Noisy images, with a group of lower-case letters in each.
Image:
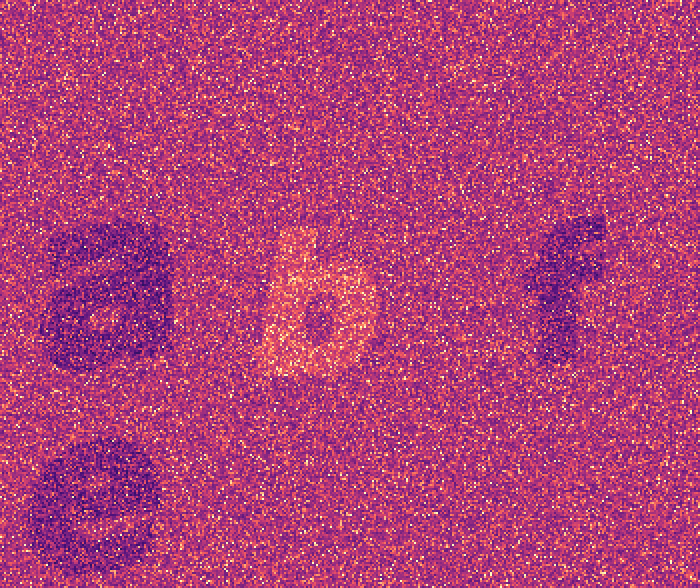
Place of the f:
middle right
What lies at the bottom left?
e
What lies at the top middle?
nothing
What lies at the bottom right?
nothing
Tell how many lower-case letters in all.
4
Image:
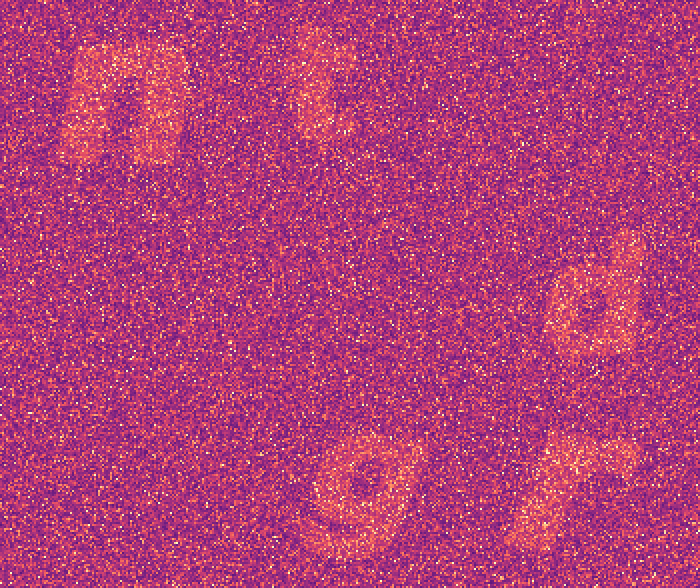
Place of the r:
bottom right
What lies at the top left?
n
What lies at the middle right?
d
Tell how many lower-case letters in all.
5
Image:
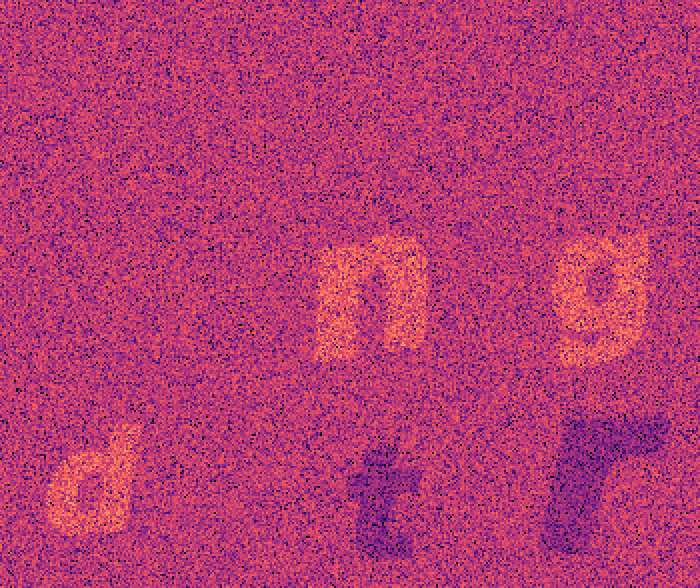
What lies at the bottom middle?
t
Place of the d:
bottom left
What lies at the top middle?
nothing
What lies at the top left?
nothing
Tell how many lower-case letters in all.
5
